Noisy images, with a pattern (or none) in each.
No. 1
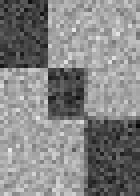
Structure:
blocks along the diagonal
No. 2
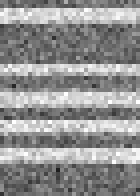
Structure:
bands of rows
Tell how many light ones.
5
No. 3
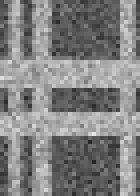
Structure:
bands of rows crossing bands of columns
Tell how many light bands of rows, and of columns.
2 and 3
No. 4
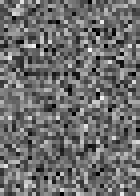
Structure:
only noise
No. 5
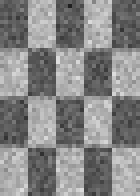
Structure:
a checkerboard
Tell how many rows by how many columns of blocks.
4 by 5
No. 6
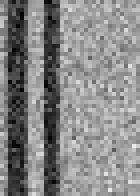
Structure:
bands of columns
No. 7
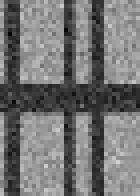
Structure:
bands of rows crossing bands of columns
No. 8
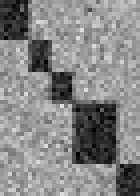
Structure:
blocks along the diagonal
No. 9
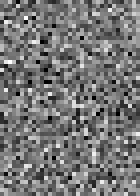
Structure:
only noise
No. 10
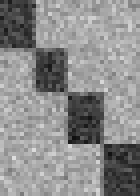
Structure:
blocks along the diagonal
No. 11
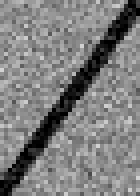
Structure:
a diagonal band
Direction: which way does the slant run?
bottom left to top right
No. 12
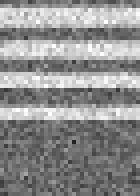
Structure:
bands of rows
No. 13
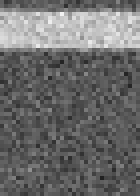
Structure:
one band of rows
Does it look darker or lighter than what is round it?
lighter
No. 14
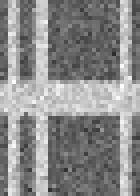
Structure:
bands of rows crossing bands of columns
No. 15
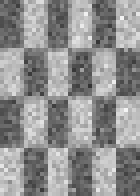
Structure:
a checkerboard
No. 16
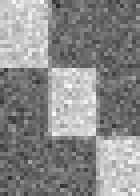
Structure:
blocks along the diagonal
